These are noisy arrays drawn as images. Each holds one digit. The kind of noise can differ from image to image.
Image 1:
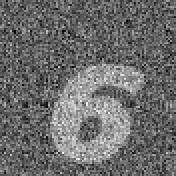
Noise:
low rank plus noise
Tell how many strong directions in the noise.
one
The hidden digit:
6
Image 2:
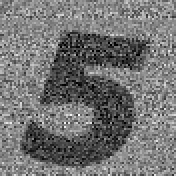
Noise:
rows of uneven size
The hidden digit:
5
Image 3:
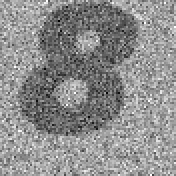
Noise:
independent entries
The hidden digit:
8
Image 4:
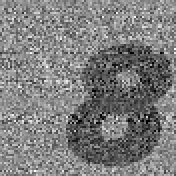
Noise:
rows of uneven size
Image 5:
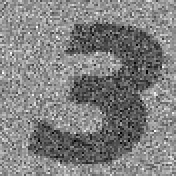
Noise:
low rank plus noise
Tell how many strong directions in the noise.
one
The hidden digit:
3
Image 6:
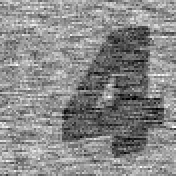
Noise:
streaked along the rows
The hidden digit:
4
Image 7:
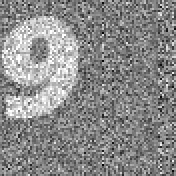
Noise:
columns of uneven size
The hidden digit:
9
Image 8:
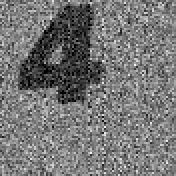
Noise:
columns of uneven size
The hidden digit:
4
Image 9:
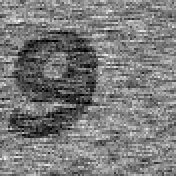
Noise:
streaked along the rows
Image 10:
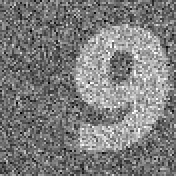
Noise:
independent entries
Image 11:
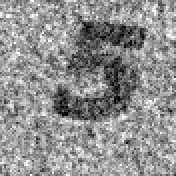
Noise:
blotchy
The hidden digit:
5
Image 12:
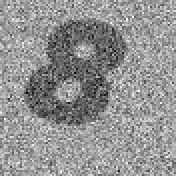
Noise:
low rank plus noise
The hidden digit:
8
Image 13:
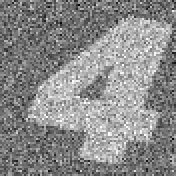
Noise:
low rank plus noise
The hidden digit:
4
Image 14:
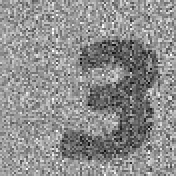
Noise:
columns of uneven size
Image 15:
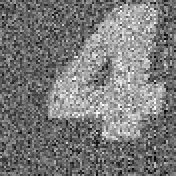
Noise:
columns of uneven size
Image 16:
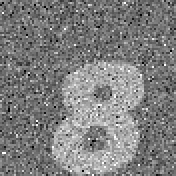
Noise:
heavy tails
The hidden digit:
8
